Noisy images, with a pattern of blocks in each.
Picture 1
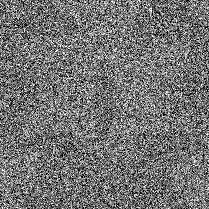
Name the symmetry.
left and right mirror each other
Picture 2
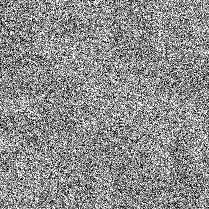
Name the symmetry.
mirrored about the diagonal from the bottom left
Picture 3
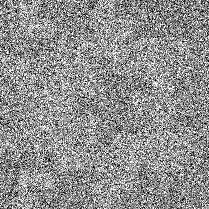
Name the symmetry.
top and bottom mirror each other
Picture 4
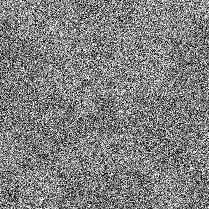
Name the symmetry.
left and right mirror each other
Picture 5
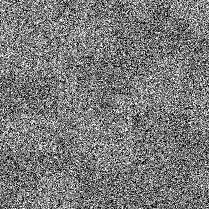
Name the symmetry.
no symmetry
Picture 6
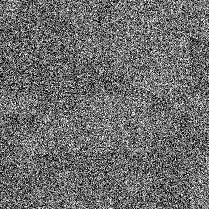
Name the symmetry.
no symmetry
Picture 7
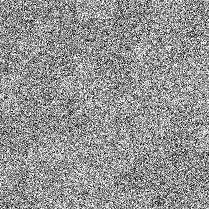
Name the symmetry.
mirrored about the diagonal from the top left
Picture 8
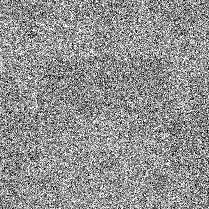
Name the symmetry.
left and right mirror each other
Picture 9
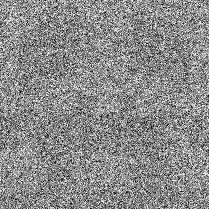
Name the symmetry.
left and right mirror each other
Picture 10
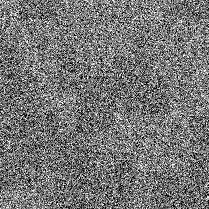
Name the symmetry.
no symmetry
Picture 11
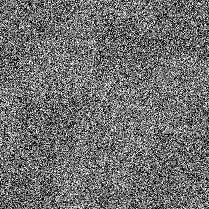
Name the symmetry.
mirrored about the diagonal from the top left
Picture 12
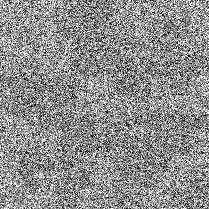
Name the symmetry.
mirrored about the diagonal from the top left
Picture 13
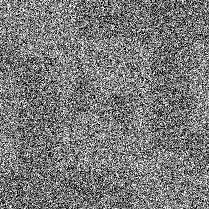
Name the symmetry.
the same after a half turn
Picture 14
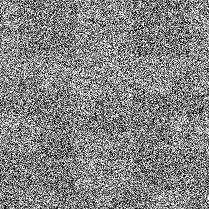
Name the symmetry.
left and right mirror each other
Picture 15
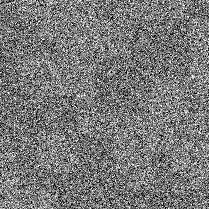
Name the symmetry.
mirrored about the diagonal from the bottom left
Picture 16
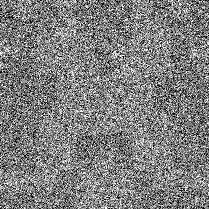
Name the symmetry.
left and right mirror each other
